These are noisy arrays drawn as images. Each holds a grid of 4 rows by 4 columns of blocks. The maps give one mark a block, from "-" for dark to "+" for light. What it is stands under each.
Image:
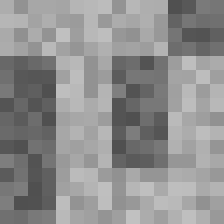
+++-
-+-+
-+-+
-+++
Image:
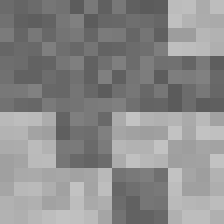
---+
----
+-++
++-+
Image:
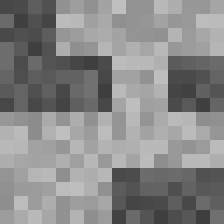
-+++
--+-
++++
++--
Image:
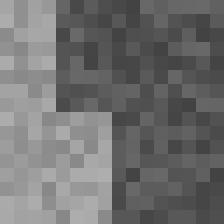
+---
+---
++--
++--
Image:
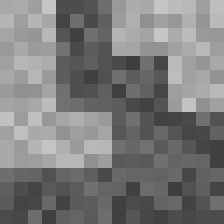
+-++
+--+
++--
----
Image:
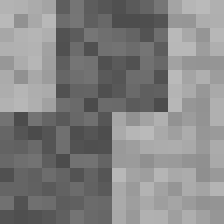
+--+
+--+
--++
--++
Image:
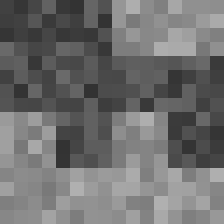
--++
----
+-+-
++++
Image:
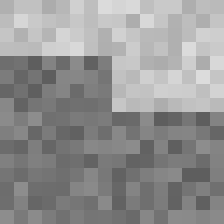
++++
--++
----
----
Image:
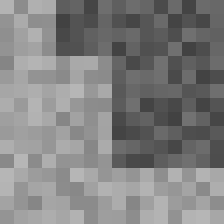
+---
++--
++--
++++
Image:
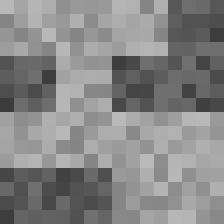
+++-
-+--
++++
--++
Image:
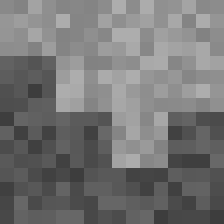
++++
-+++
--+-
----
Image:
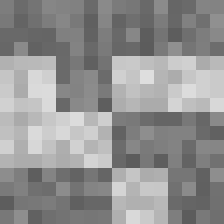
----
+-++
++--
--+-
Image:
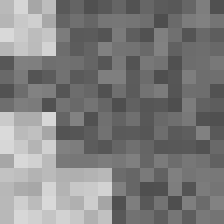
+---
----
+---
++--
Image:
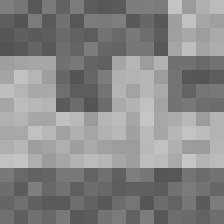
---+
+-+-
++++
----
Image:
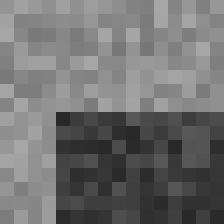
++++
++++
+---
+---
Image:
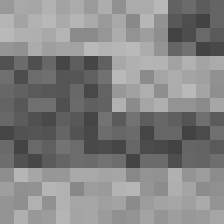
+++-
--++
----
++++
